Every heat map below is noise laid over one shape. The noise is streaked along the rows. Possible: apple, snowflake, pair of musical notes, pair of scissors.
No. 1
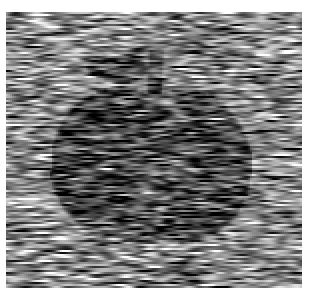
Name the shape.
apple
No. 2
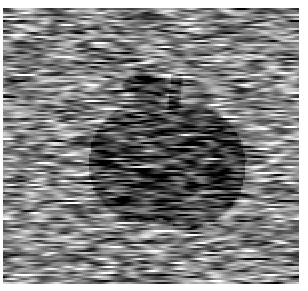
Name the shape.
apple
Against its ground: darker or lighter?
darker
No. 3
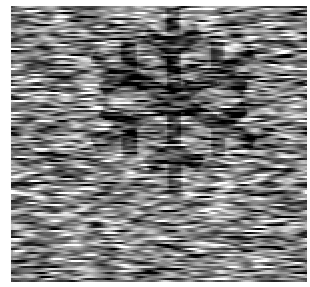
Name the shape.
snowflake
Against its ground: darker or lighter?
darker
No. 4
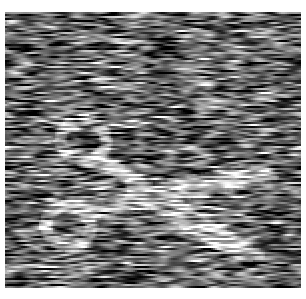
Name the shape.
pair of scissors
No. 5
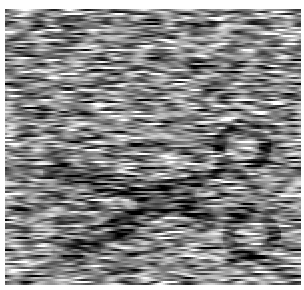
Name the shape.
pair of scissors
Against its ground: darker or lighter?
darker
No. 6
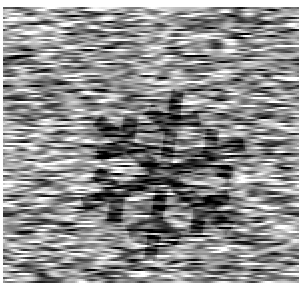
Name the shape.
snowflake
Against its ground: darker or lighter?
darker
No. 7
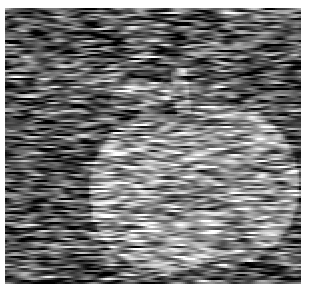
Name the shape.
apple
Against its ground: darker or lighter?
lighter
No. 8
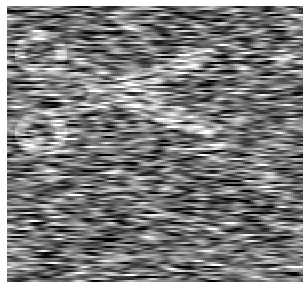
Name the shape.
pair of scissors
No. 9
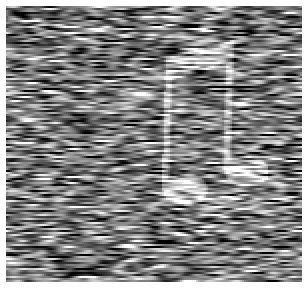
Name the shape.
pair of musical notes
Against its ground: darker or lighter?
lighter
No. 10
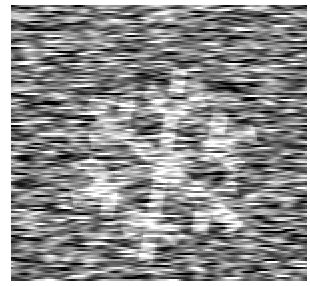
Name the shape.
snowflake
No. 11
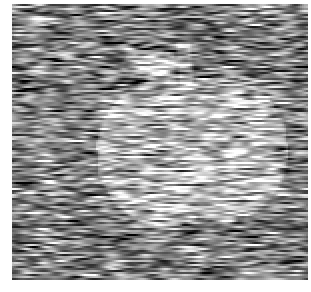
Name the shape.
apple
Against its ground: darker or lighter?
lighter
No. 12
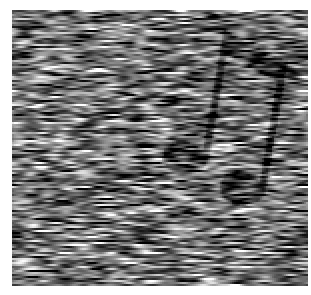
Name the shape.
pair of musical notes
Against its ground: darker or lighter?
darker
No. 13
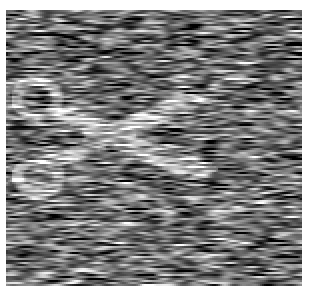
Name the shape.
pair of scissors
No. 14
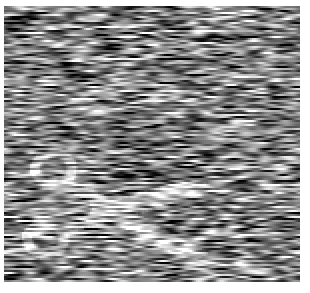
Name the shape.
pair of scissors
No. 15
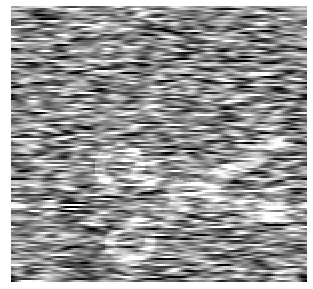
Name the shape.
pair of scissors
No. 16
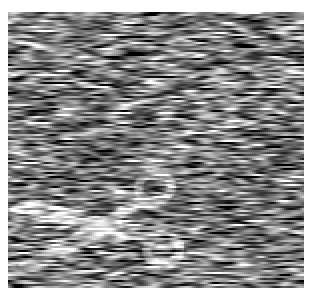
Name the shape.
pair of scissors
